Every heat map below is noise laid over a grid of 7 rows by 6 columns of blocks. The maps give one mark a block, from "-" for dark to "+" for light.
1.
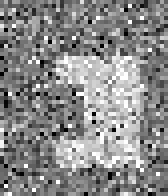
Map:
------
------
--+++-
---++-
---++-
--+++-
------
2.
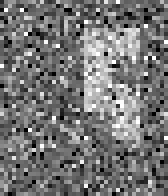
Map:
------
---++-
---+--
---++-
----+-
------
------
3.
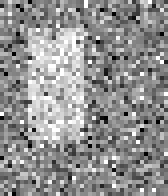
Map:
------
-++---
-++---
-++---
-++---
------
------
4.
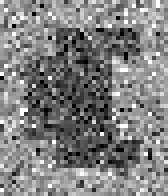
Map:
++++++
++---+
+---++
+---++
+---++
++---+
++++++
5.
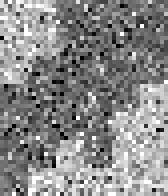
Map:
++----
++----
+-----
-----+
----++
--+-++
-+++++
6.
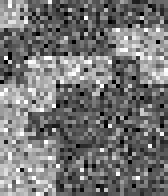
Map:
+-----
----++
-+++-+
++----
+-----
++----
++----
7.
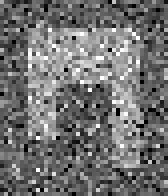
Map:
------
-++++-
-++++-
-+--+-
-+--+-
----+-
------
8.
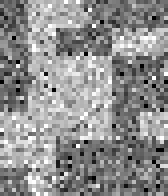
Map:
-++---
-+--++
-+++--
-+++--
++++-+
++----
-+----
